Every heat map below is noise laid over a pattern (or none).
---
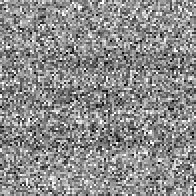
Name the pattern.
bands of rows
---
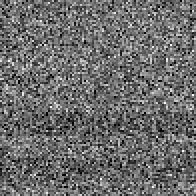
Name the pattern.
bands of rows
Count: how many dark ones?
2
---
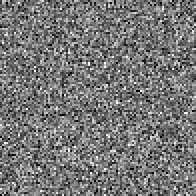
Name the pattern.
only noise
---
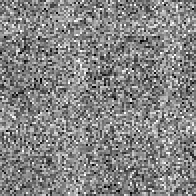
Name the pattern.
bands of rows crossing bands of columns
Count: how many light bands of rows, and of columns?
2 and 2
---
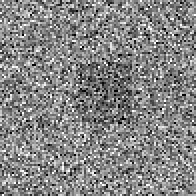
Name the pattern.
one block
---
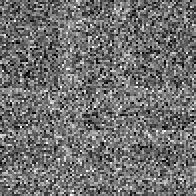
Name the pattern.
bands of rows crossing bands of columns
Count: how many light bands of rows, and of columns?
3 and 2
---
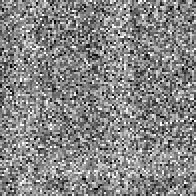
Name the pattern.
bands of rows crossing bands of columns
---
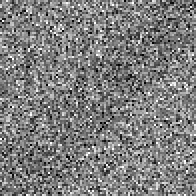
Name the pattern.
a diagonal band
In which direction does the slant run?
bottom left to top right
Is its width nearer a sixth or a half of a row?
a half
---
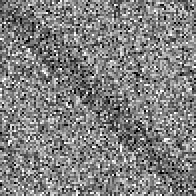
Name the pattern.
a diagonal band
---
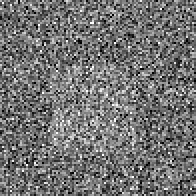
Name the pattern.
one block
